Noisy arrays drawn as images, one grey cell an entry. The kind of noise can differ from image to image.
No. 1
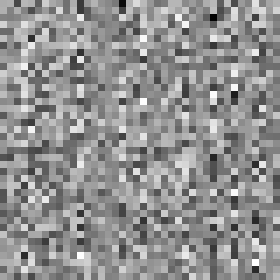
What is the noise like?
columns of uneven size
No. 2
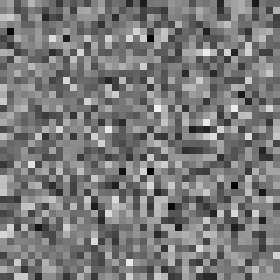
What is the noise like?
low rank plus noise
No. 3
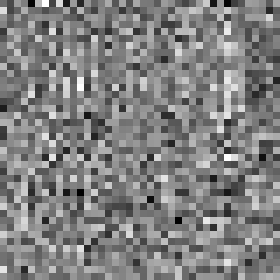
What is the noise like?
low rank plus noise
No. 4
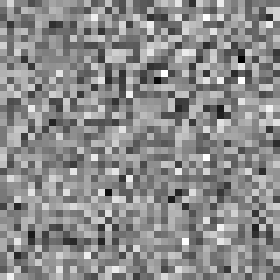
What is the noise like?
low rank plus noise
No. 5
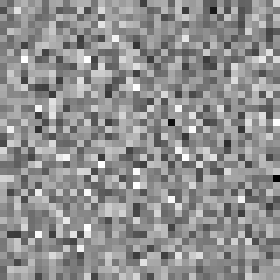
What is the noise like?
low rank plus noise
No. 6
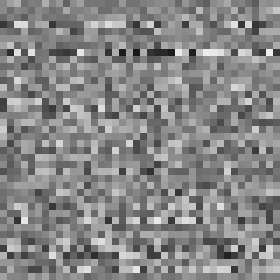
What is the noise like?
rows of uneven size
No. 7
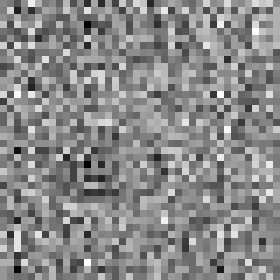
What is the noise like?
low rank plus noise
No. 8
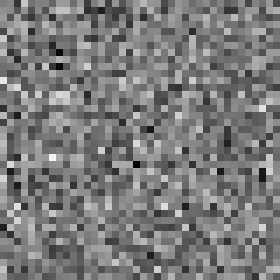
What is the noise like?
low rank plus noise
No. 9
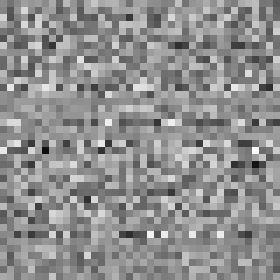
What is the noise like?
rows of uneven size
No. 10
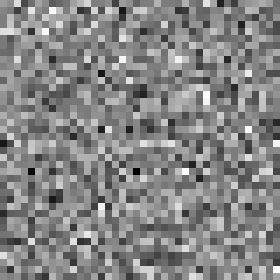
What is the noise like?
low rank plus noise
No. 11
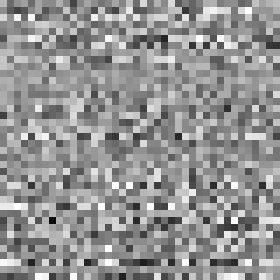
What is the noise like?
rows of uneven size
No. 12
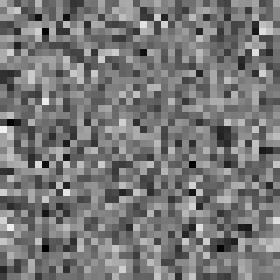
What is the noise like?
low rank plus noise
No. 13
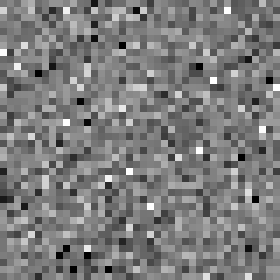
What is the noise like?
heavy tails
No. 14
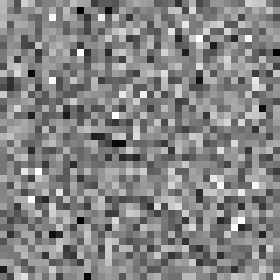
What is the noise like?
independent entries
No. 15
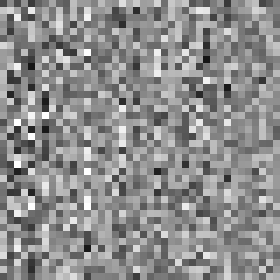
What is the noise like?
columns of uneven size
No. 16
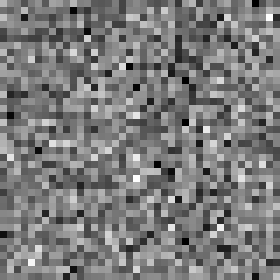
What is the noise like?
independent entries
